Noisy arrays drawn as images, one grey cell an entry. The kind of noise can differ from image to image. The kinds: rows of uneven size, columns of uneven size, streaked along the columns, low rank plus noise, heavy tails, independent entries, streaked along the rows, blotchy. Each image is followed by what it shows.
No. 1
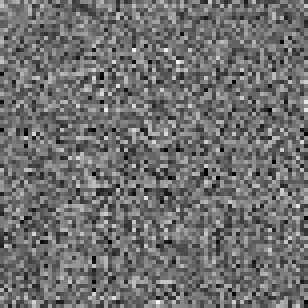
low rank plus noise
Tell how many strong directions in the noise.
five to eight
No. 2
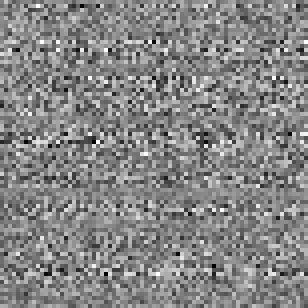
rows of uneven size
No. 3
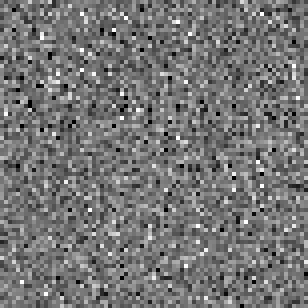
heavy tails
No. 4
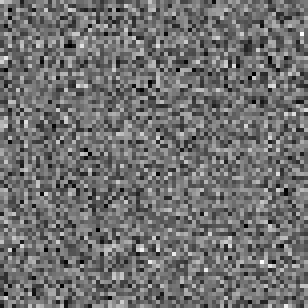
low rank plus noise
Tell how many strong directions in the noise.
one
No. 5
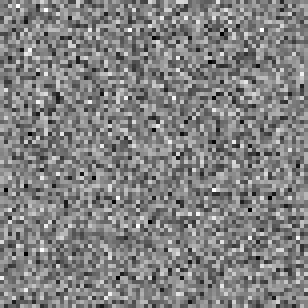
independent entries
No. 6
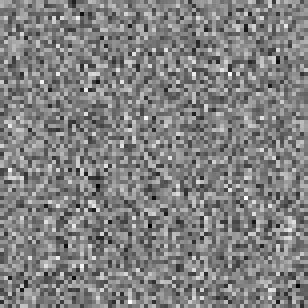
low rank plus noise
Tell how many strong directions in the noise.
three or four
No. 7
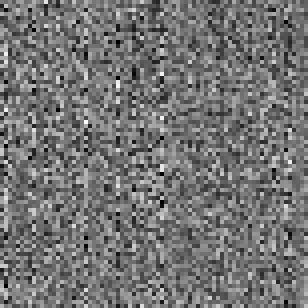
columns of uneven size
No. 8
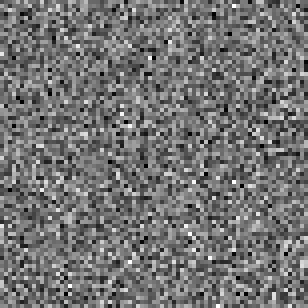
independent entries
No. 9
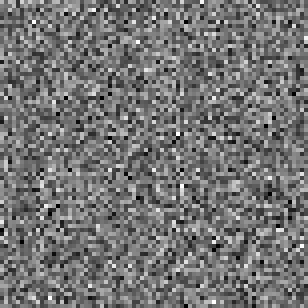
low rank plus noise
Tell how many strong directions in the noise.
one
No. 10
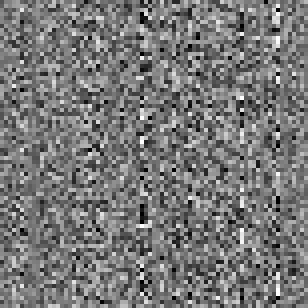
columns of uneven size
